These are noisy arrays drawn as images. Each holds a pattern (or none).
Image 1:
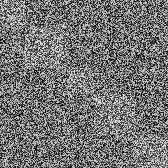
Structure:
blocks along the diagonal
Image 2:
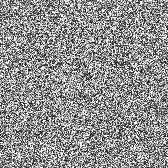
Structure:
only noise
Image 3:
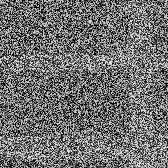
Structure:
bands of rows crossing bands of columns
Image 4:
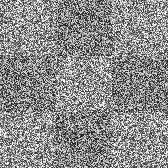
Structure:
a checkerboard
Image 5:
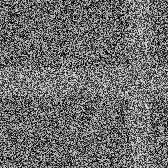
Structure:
bands of rows crossing bands of columns
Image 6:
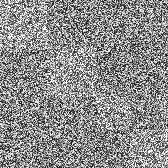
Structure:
blocks along the diagonal
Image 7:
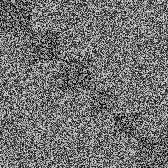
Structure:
blocks along the diagonal
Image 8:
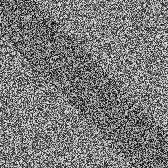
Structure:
a diagonal band
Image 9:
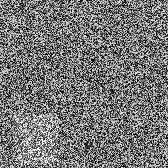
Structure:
one block
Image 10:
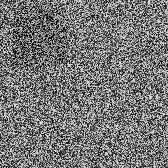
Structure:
one block
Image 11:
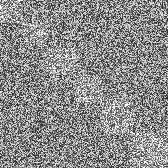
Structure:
blocks along the diagonal
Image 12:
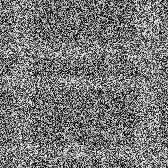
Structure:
bands of rows crossing bands of columns
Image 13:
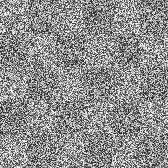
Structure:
a checkerboard
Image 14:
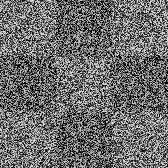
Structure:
a checkerboard
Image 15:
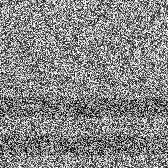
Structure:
bands of rows
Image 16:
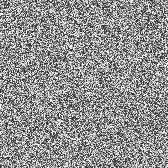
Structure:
only noise
